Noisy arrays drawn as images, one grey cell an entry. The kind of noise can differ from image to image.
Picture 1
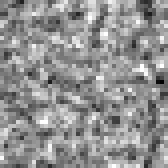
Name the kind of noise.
blotchy
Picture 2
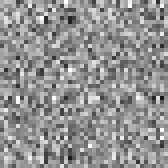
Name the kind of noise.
low rank plus noise
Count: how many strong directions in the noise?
two
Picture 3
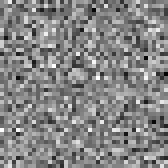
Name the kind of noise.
low rank plus noise
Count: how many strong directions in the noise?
two
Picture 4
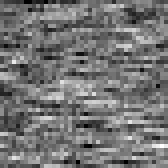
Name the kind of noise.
streaked along the rows
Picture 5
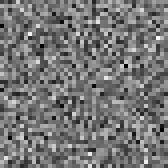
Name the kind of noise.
independent entries
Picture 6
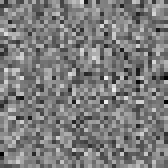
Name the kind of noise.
low rank plus noise
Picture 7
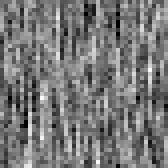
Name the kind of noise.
streaked along the columns
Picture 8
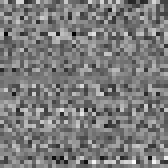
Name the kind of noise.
rows of uneven size
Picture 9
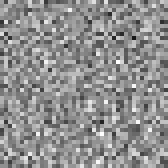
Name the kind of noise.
low rank plus noise
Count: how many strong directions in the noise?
one
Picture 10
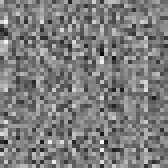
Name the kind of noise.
low rank plus noise
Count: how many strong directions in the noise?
two
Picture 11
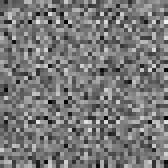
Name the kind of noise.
low rank plus noise
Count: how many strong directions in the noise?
one
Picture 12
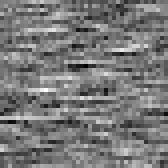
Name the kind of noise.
streaked along the rows
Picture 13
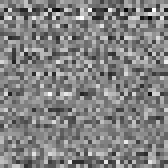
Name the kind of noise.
rows of uneven size
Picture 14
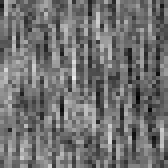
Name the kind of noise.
streaked along the columns
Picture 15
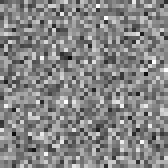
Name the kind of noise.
independent entries
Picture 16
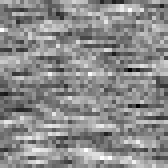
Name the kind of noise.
streaked along the rows
